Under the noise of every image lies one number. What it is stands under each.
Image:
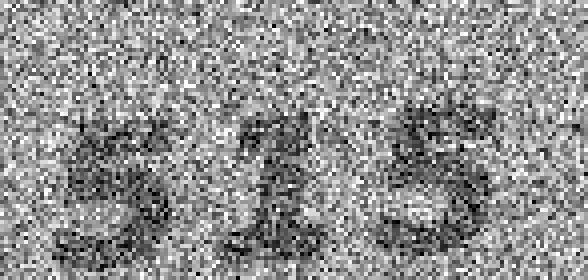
515
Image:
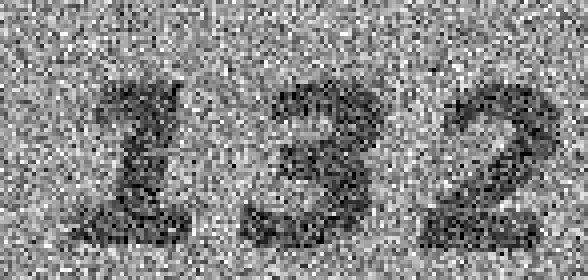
132
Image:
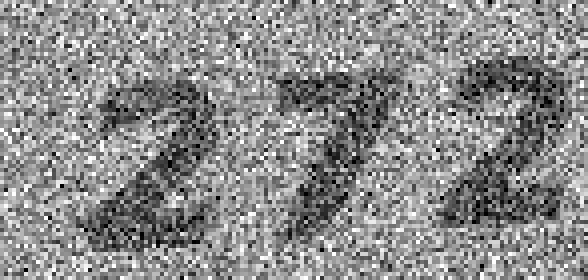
272
